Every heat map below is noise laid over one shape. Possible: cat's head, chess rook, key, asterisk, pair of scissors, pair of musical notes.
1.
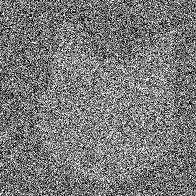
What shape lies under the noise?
cat's head
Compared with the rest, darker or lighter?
lighter
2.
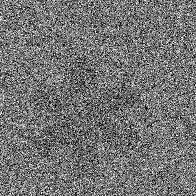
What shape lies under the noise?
asterisk
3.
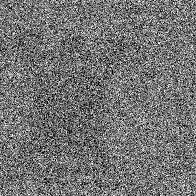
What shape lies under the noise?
chess rook
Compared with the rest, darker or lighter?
darker
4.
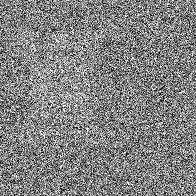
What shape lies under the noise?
chess rook
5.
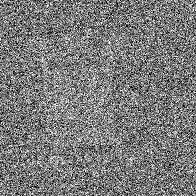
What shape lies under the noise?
chess rook
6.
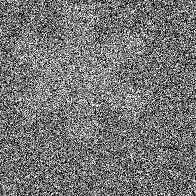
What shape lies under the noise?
asterisk
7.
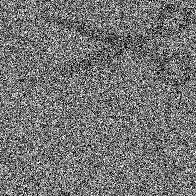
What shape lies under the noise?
pair of scissors
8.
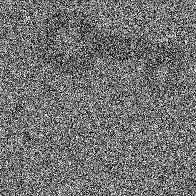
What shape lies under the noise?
key
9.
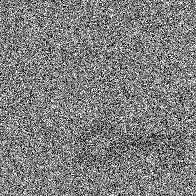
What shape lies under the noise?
key
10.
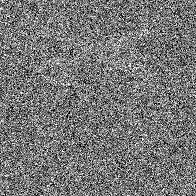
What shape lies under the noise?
pair of scissors
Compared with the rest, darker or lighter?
lighter
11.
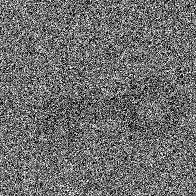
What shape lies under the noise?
key
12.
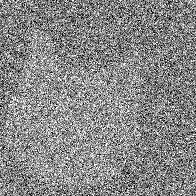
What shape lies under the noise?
cat's head
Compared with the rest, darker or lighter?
lighter
